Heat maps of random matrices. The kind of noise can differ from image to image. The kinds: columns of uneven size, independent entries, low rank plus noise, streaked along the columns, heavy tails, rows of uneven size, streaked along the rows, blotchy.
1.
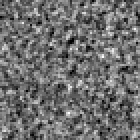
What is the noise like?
blotchy
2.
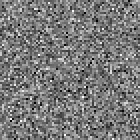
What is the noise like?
independent entries
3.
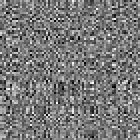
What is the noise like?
low rank plus noise
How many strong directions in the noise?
two
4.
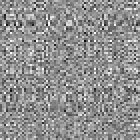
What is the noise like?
low rank plus noise
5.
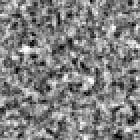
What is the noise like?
blotchy
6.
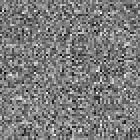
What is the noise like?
low rank plus noise
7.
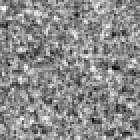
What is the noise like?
blotchy
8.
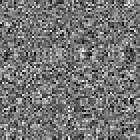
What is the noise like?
low rank plus noise
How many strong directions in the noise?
five to eight
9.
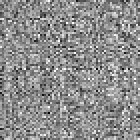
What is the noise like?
low rank plus noise
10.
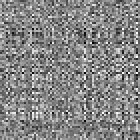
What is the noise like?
low rank plus noise
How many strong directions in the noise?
one
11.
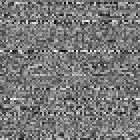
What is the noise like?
rows of uneven size
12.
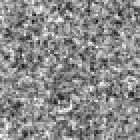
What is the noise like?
blotchy
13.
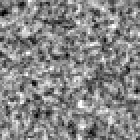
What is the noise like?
blotchy
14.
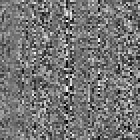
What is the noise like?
columns of uneven size
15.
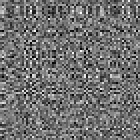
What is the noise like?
low rank plus noise
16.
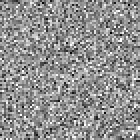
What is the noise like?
independent entries
